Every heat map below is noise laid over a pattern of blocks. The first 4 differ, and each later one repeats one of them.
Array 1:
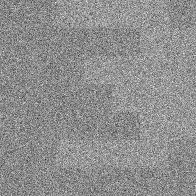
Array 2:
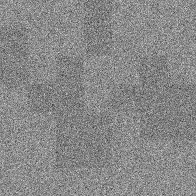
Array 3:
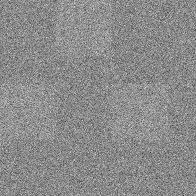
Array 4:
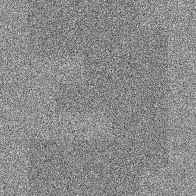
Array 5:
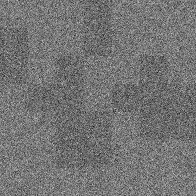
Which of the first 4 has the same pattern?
2
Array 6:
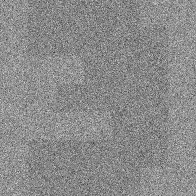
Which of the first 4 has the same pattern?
4
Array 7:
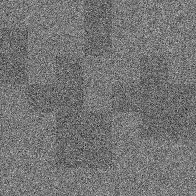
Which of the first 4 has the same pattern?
2
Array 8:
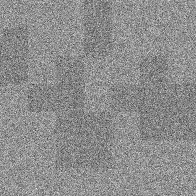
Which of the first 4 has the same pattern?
2
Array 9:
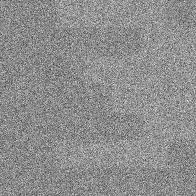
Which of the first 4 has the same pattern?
1
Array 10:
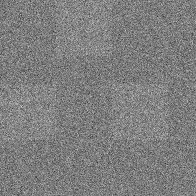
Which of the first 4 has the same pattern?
3
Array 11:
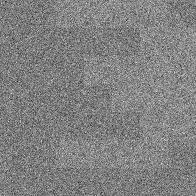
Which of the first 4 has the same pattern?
1
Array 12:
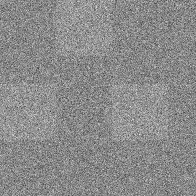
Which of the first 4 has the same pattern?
3
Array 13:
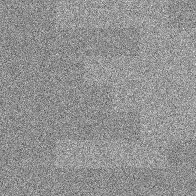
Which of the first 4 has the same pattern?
1
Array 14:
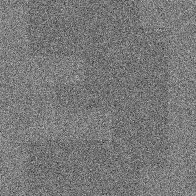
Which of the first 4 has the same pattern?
4
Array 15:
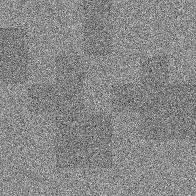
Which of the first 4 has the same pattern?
2
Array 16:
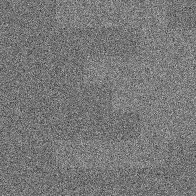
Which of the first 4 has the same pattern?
1
